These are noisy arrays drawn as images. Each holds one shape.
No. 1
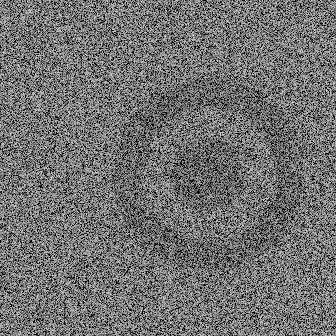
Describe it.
dark bullseye
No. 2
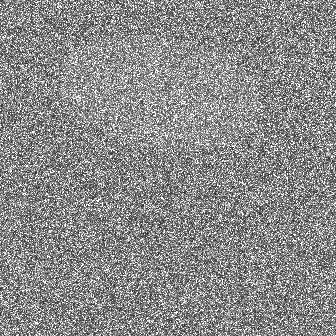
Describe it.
light ellipse
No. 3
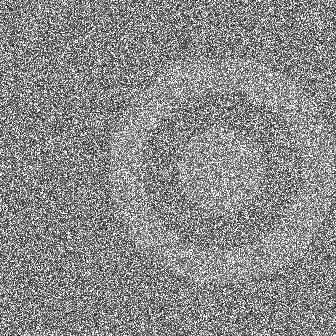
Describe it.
light bullseye
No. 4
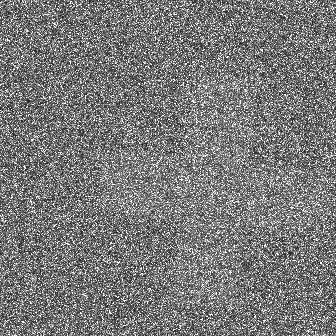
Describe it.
light cross
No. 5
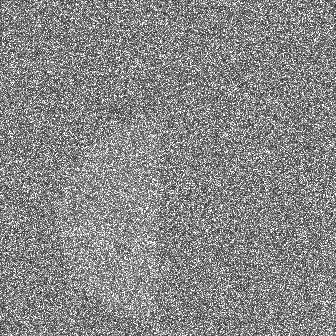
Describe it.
light half disc
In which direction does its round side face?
left
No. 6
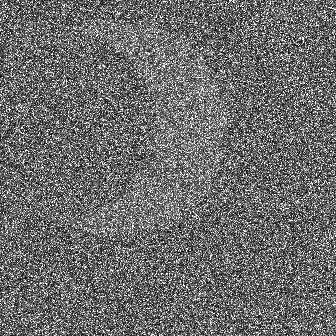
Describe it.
light crescent
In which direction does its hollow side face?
left
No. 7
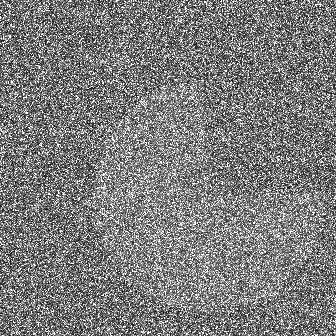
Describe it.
light disc with a wedge cut out
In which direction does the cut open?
up and right
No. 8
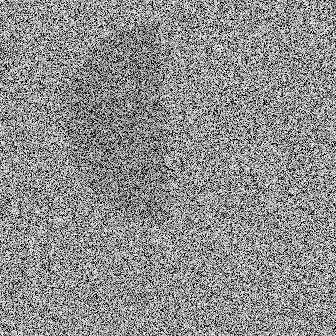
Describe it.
dark half disc
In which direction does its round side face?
left
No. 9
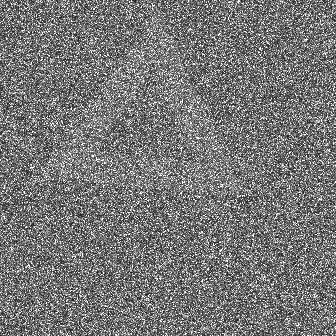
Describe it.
light triangle frame
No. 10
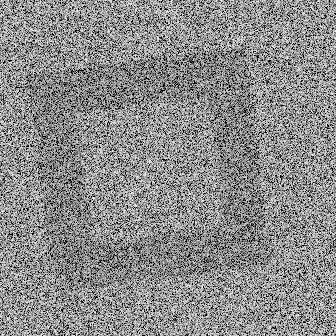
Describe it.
dark square frame
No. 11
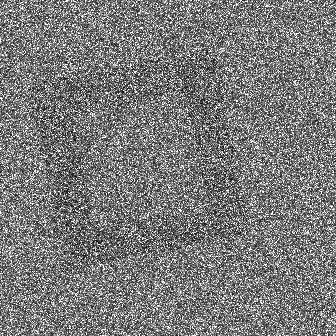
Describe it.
dark square frame
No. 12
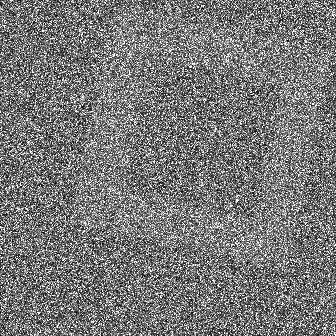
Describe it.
light square frame
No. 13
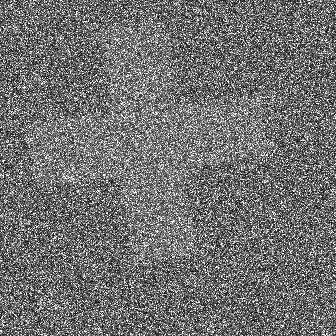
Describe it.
light cross
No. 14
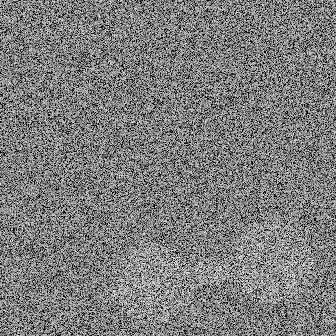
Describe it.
light dumbbell
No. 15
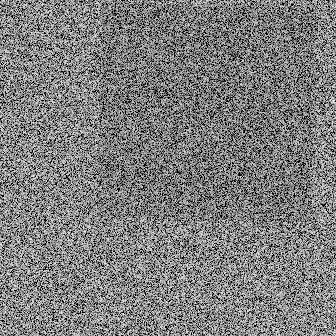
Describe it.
dark square
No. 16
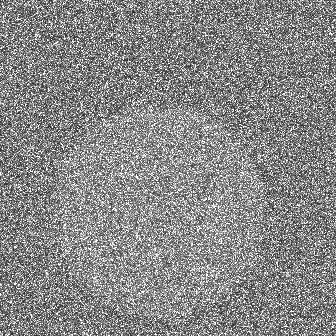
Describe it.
light disc
